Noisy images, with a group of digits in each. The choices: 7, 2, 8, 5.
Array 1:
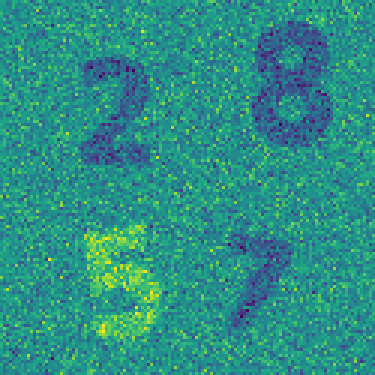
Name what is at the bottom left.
5
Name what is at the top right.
8
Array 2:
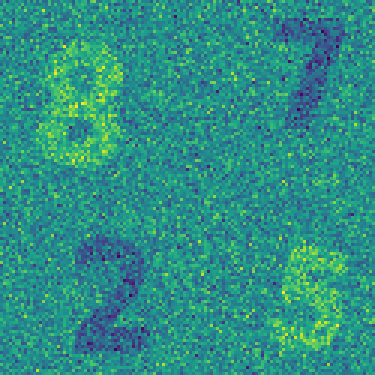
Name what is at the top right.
7
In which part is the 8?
top left
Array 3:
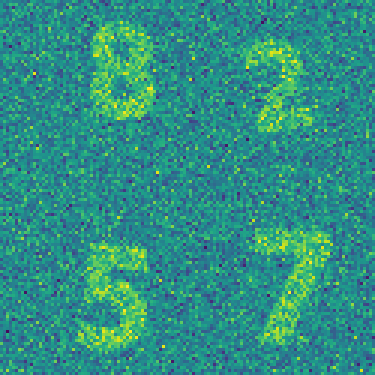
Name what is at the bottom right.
7
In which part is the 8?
top left
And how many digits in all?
4
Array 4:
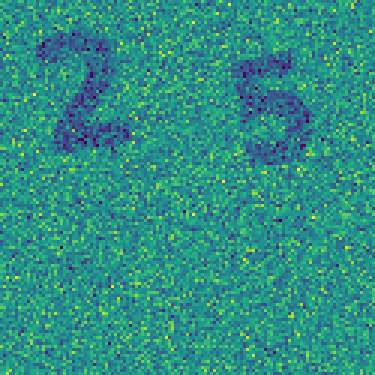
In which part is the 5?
top right
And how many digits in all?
2
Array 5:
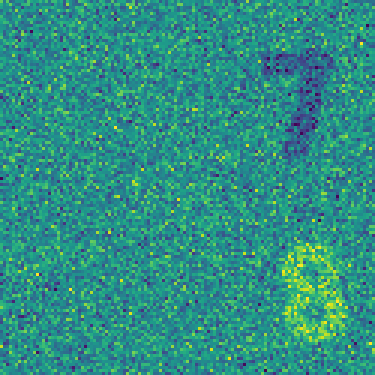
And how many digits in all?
2
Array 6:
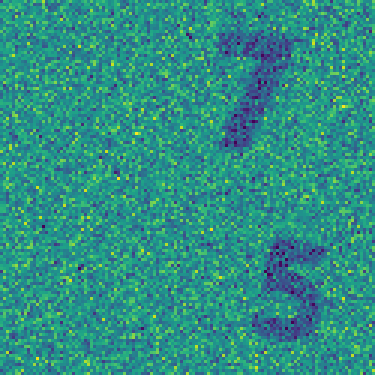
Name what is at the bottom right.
5
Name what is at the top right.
7
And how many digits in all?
2
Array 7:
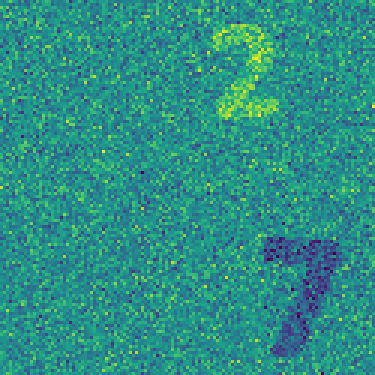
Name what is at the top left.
nothing
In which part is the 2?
top right
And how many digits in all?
2
